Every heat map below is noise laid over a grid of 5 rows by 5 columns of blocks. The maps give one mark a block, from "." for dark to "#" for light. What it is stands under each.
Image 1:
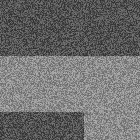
.....
.....
#####
#####
...##
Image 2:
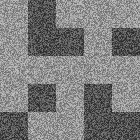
#.###
#..#.
#####
#.#.#
.##..
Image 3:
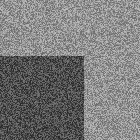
#####
#####
...##
...##
...##
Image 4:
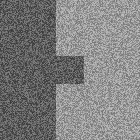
..###
..###
...##
..###
..###
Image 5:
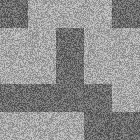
.###.
##.##
##.##
....#
###..
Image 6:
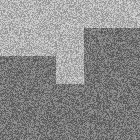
#####
###..
..#..
.....
.....
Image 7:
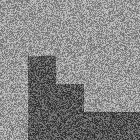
#####
#####
#.###
#..##
#....
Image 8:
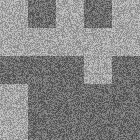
#.#.#
#####
...#.
#....
#....
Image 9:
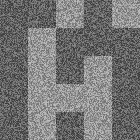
..#.#
.#...
.#.#.
.###.
.#.#.
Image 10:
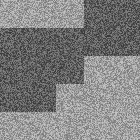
###..
.....
...##
..###
#####
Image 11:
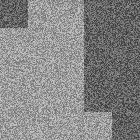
.##..
###..
###..
###..
####.
